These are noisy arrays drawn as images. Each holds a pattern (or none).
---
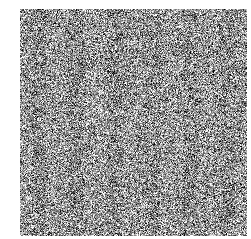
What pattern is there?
vertical stripes
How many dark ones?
6
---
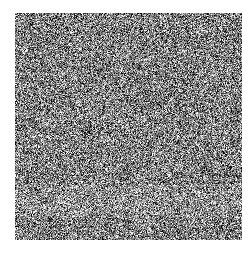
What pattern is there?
one horizontal stripe
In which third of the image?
bottom
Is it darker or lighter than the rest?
lighter
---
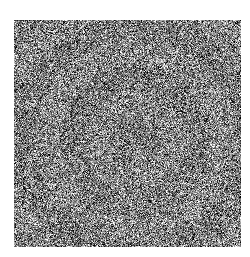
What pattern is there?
rings round one point
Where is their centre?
centre
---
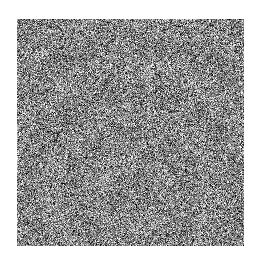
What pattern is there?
rings round one point
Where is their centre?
bottom middle
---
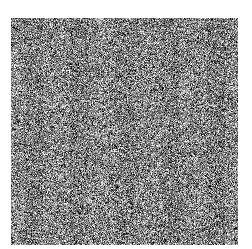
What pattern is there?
vertical stripes
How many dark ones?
5
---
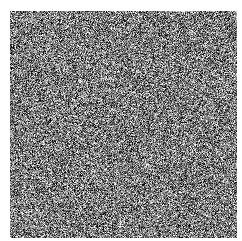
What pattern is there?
only noise
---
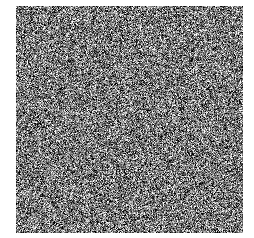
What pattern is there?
only noise
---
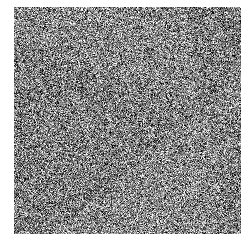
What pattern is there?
spokes from one point
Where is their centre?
middle right
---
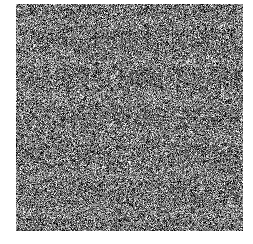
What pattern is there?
horizontal stripes
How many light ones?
6
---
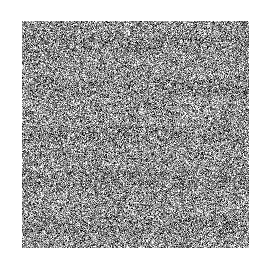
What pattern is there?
horizontal stripes
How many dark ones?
5
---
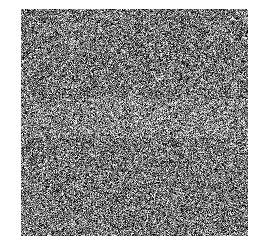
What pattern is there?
one horizontal stripe
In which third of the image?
middle
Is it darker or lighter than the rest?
lighter
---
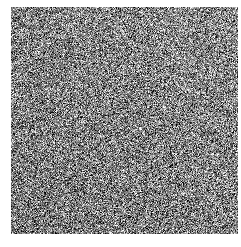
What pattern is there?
a smooth slope
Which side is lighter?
top right
